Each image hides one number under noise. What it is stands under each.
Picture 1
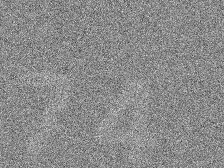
74
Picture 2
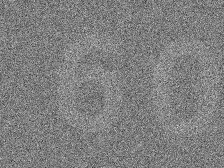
60
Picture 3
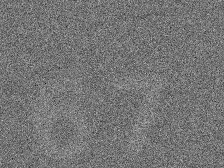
67
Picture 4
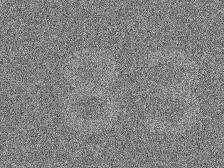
83
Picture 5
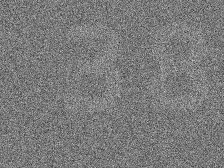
38
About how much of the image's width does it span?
two thirds
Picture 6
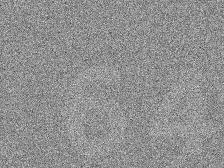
64
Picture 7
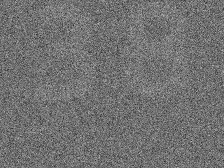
38
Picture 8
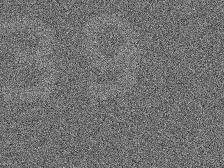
39
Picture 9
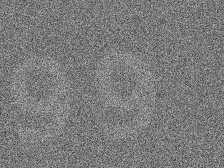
99
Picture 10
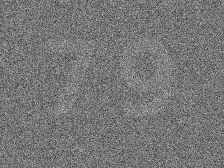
79
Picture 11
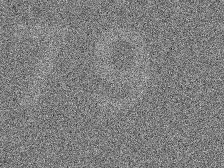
79
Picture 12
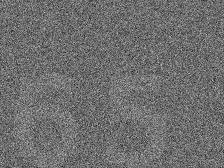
65
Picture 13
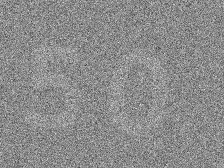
50
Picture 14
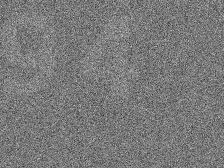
94
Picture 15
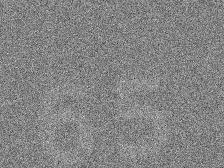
65
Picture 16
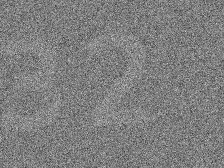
32
